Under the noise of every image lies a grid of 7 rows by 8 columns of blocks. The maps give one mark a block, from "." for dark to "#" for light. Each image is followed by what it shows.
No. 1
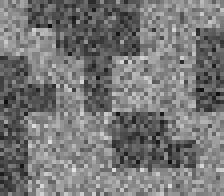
#....###
##...##.
.##.###.
..#.###.
.###..##
.###...#
.#######
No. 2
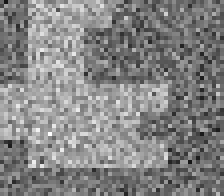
.###....
.##.....
.##.....
######..
#####...
.#####..
........
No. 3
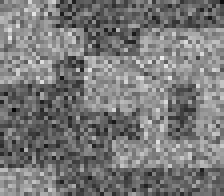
##......
###..###
##.#####
...###.#
.....#.#
....####
##......
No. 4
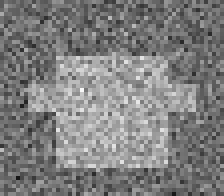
........
........
..####..
.######.
..####..
..####..
........
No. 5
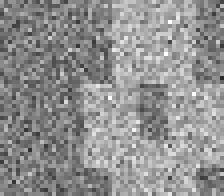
....###.
....###.
....###.
...##.##
...##.##
...#####
....###.
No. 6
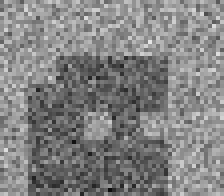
########
########
##....##
#.....##
#..#.###
#.....##
#.....##
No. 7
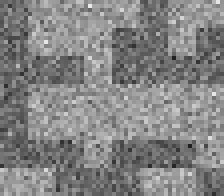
.####.##
.###..#.
...#....
.#######
.#######
...#...#
##...##.
